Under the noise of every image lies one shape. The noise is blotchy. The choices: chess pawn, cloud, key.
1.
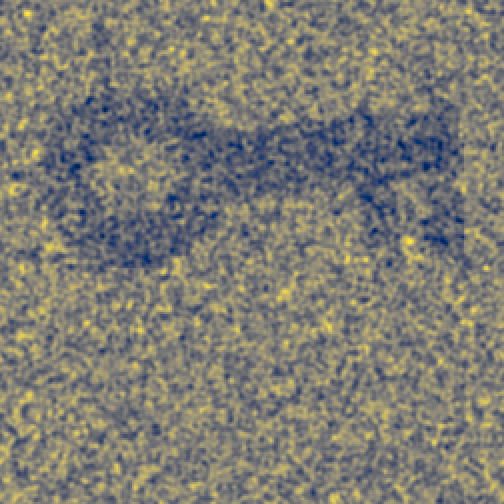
key
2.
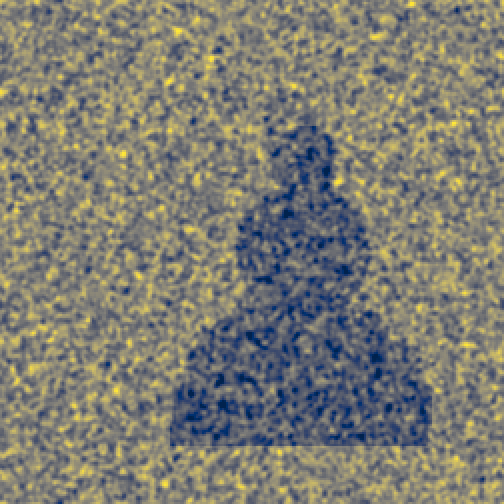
chess pawn
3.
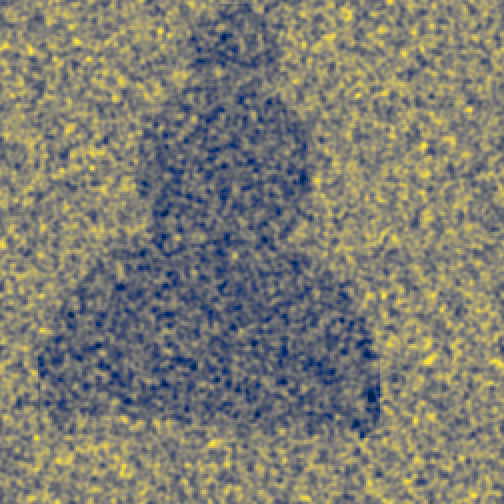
chess pawn
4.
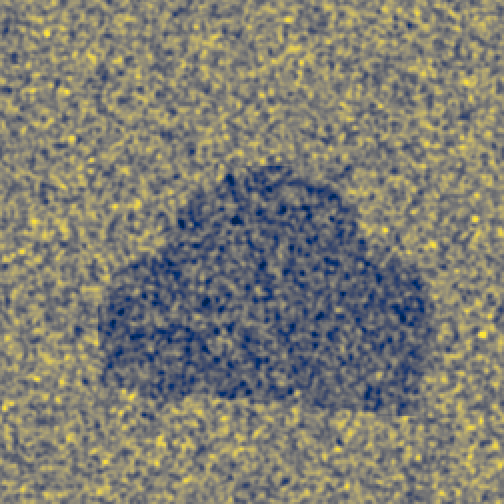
cloud
